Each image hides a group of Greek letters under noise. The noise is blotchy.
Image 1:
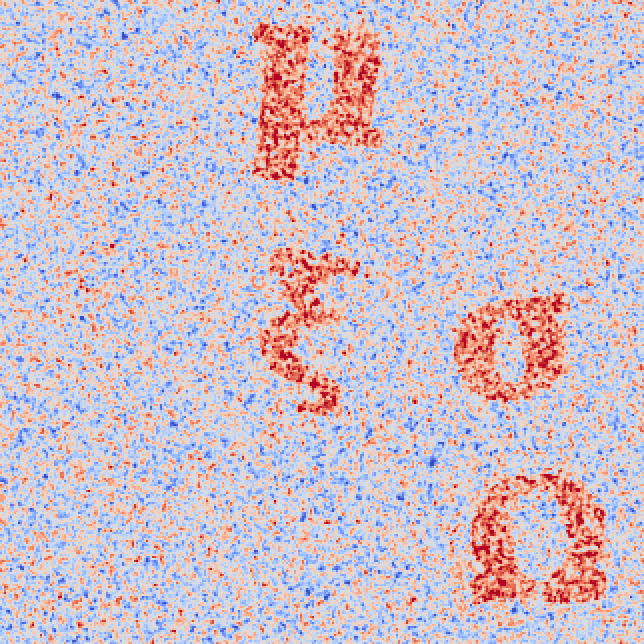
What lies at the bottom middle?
nothing
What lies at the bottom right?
omega
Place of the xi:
centre
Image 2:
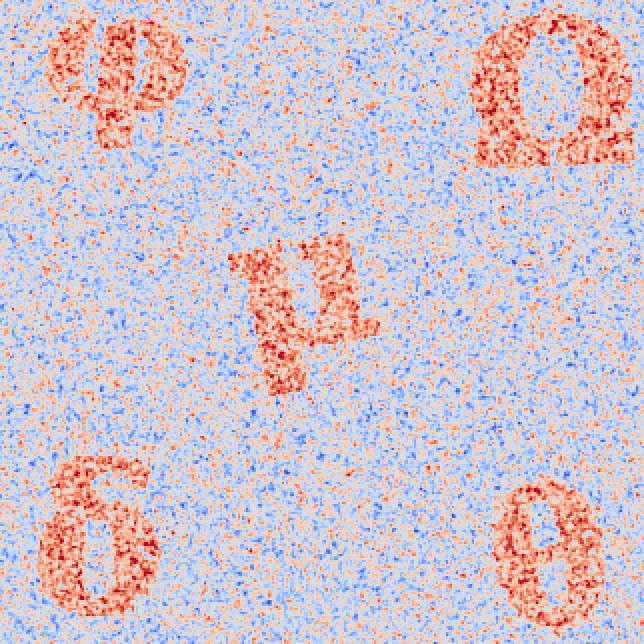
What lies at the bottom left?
delta
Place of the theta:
bottom right
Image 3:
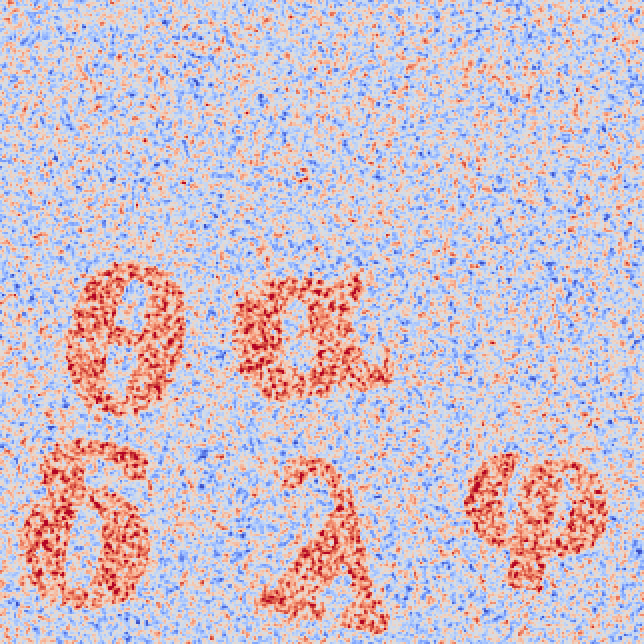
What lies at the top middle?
nothing
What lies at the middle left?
theta
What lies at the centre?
alpha
